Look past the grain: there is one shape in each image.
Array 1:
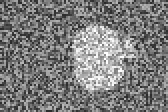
apple
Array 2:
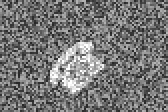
telephone
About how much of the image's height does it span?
half
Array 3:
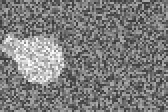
light bulb
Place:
middle left
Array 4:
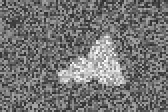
chess pawn
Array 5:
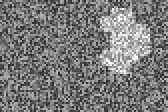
car
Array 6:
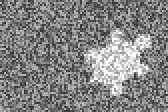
turtle
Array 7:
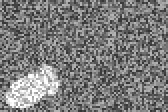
footprint
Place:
bottom left
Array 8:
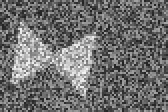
bow tie
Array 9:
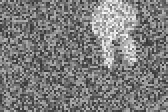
rabbit's head
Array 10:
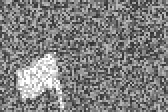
flag
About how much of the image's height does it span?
half
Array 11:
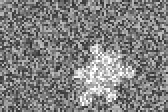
turtle
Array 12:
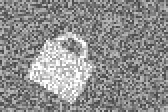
cup
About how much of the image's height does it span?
two thirds
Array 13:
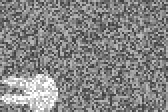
rabbit's head
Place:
bottom left
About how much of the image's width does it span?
a third
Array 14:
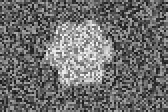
flower
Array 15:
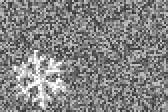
snowflake
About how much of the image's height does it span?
half
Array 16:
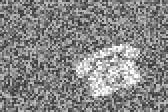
telephone
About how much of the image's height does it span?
half
